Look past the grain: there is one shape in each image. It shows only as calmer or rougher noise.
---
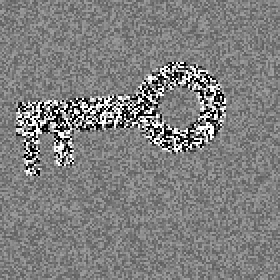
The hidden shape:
key
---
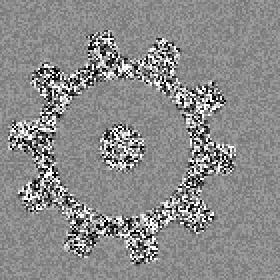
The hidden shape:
gear
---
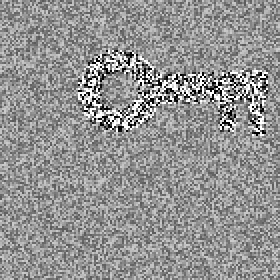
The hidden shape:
key
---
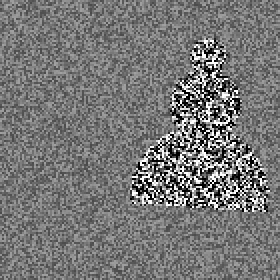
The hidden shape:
chess pawn
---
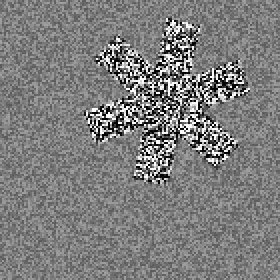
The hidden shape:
asterisk
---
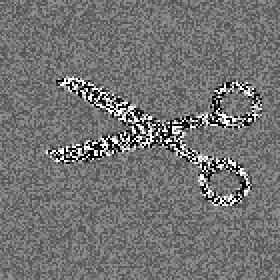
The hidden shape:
pair of scissors
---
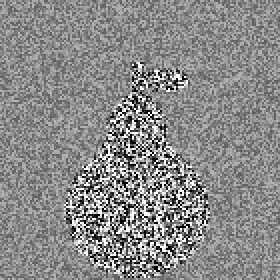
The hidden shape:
pear
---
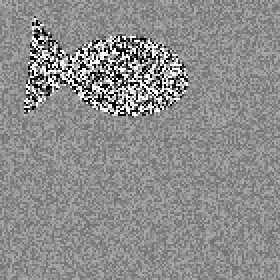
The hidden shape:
fish
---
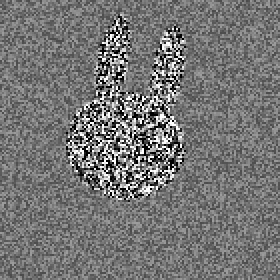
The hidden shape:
rabbit's head
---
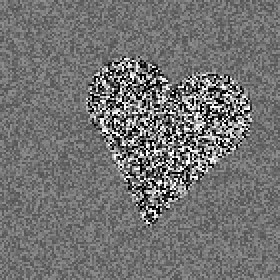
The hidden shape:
heart
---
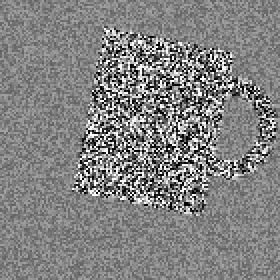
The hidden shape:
cup
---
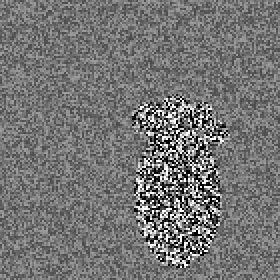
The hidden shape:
footprint
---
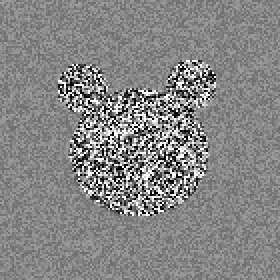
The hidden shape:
bear's head
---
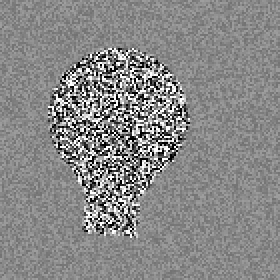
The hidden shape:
light bulb
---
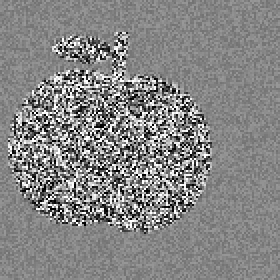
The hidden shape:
apple
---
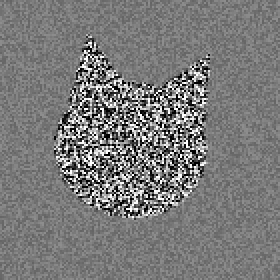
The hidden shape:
cat's head
